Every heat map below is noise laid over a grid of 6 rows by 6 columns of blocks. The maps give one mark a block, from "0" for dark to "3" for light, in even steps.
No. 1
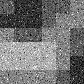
100112
000122
211221
333321
333320
222210
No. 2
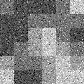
100013
001111
002310
012321
211232
300233
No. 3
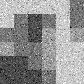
333331
310131
110232
211233
001233
000133
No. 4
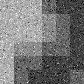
333100
333210
333210
322110
311000
310001
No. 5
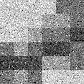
333311
333221
332110
121001
000221
121333
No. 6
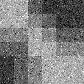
331000
332100
223211
113322
012333
012333
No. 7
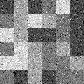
020130
123210
320010
132120
332112
102011
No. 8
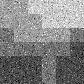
223333
222333
122221
111110
000100
000100
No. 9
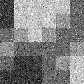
033331
033321
123211
211112
100123
000113
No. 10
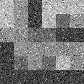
320333
320312
221100
022222
012132
000000
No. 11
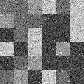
112313
211003
013003
303020
012000
120310
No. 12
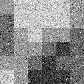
233332
133332
123221
122101
221011
320001
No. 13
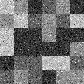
320120
231213
300200
300002
011331
121022
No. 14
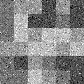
122020
130010
132332
223323
102100
113210
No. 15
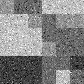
211333
332122
333111
333211
000110
000131
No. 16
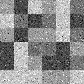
203231
310130
202231
031102
032001
333223
